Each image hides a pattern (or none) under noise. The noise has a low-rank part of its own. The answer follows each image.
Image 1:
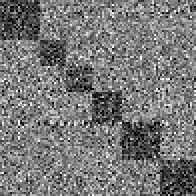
blocks along the diagonal
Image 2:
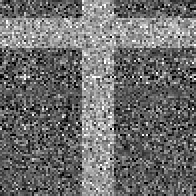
bands of rows crossing bands of columns
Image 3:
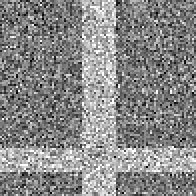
bands of rows crossing bands of columns
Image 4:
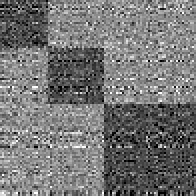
blocks along the diagonal
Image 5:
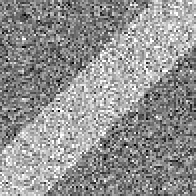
a diagonal band
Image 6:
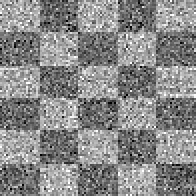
a checkerboard
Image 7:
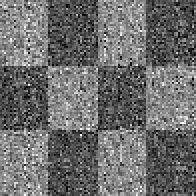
a checkerboard
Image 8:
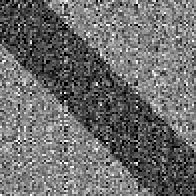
a diagonal band
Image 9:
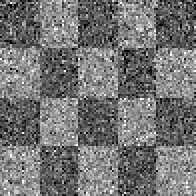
a checkerboard
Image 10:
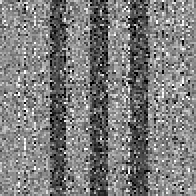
bands of columns
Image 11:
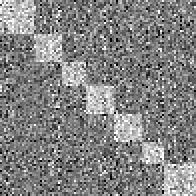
blocks along the diagonal
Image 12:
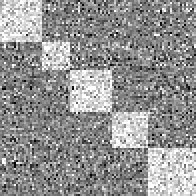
blocks along the diagonal
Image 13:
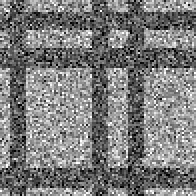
bands of rows crossing bands of columns
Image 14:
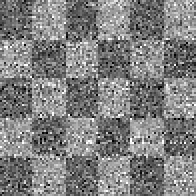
a checkerboard
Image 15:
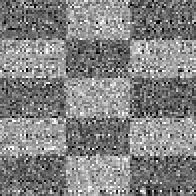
a checkerboard
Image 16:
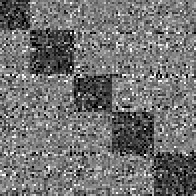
blocks along the diagonal
